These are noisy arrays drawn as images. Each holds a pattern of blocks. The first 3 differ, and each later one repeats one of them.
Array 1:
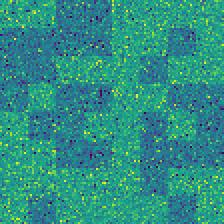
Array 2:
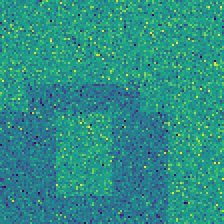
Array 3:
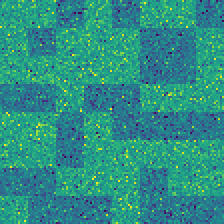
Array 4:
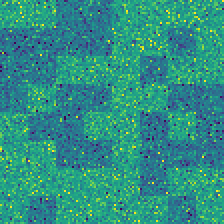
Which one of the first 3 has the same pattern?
1
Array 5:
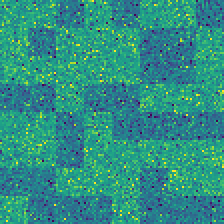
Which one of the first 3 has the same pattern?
3
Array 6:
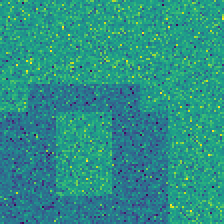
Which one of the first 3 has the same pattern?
2
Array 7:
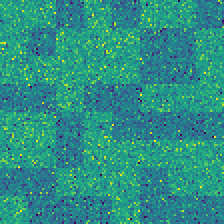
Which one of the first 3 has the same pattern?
3
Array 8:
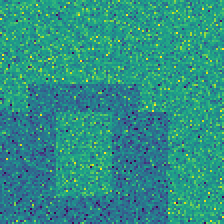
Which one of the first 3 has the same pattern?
2
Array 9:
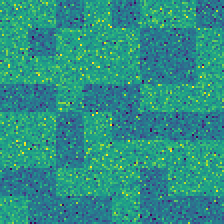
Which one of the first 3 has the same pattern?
3
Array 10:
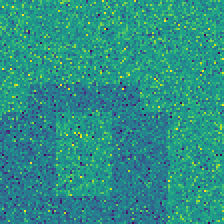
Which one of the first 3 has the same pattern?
2
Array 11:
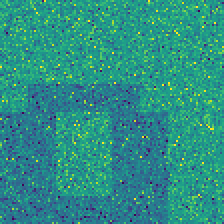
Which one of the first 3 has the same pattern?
2
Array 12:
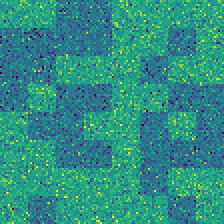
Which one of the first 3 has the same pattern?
1
